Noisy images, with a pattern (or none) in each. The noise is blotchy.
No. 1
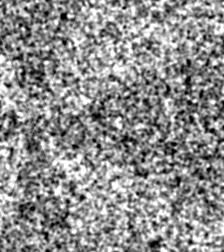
spokes from one point
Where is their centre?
middle left
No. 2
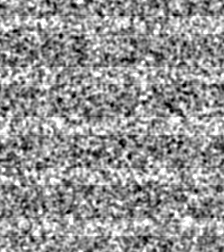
horizontal stripes
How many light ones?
5
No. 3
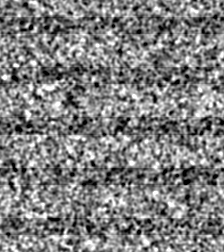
horizontal stripes
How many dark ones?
5
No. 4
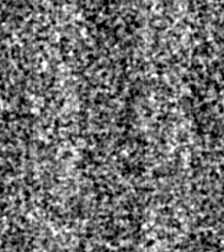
vertical stripes
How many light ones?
2
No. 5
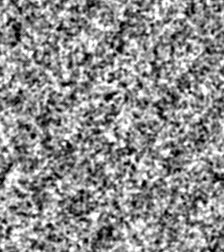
diagonal stripes
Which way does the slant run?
bottom left to top right
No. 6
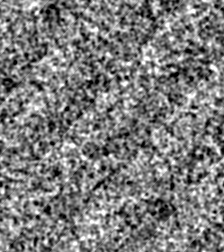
diagonal stripes
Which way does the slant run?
bottom left to top right
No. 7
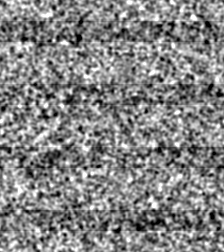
horizontal stripes
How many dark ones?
4
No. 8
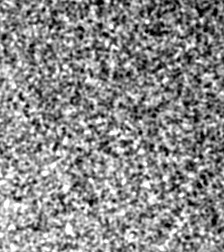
a smooth slope
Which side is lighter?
bottom left
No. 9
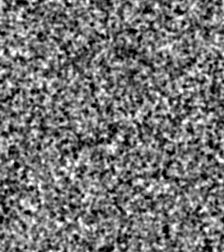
only noise
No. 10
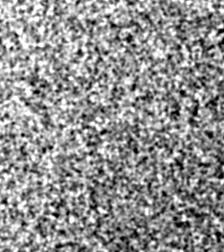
a smooth slope
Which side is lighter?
top left
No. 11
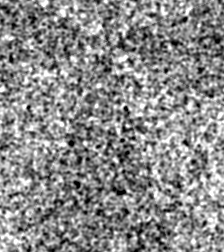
spokes from one point
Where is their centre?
top middle
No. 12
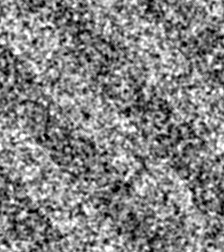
diagonal stripes
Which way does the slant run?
top left to bottom right
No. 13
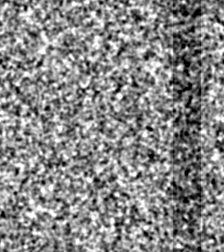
one vertical stripe
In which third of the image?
right
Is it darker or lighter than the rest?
darker
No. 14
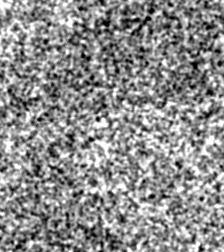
spokes from one point
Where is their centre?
middle left
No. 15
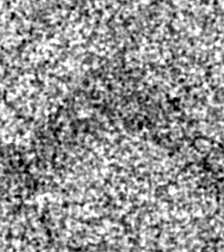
a wavy band
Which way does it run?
left to right
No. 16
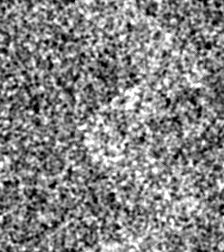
a wavy band
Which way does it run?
top to bottom
